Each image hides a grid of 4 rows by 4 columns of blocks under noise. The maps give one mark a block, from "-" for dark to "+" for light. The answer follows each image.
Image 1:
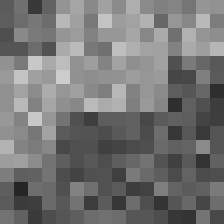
-+++
+++-
+---
----
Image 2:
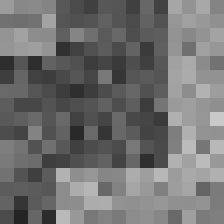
+--+
---+
---+
-+++
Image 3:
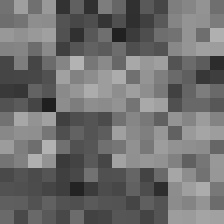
+--+
-++-
+-++
---+
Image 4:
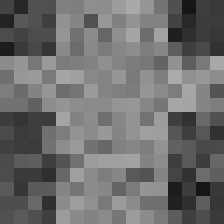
-++-
++++
-++-
-++-
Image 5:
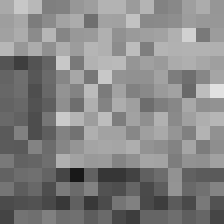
++++
-+++
-+++
----
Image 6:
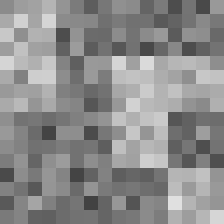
+---
+-++
--+-
---+
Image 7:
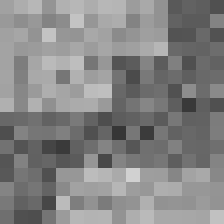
+++-
++--
----
-+++
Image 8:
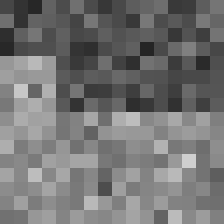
----
+---
++++
++++
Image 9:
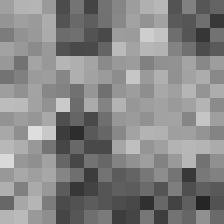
+-+-
++++
+-++
+---
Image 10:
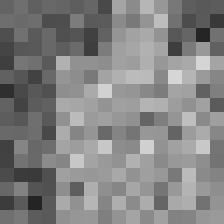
--+-
-+++
-+++
-+++
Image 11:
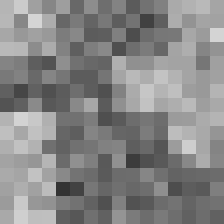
+--+
--++
+--+
+---
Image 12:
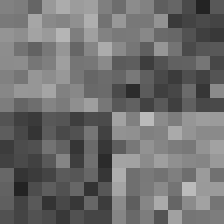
+++-
++--
--++
--++
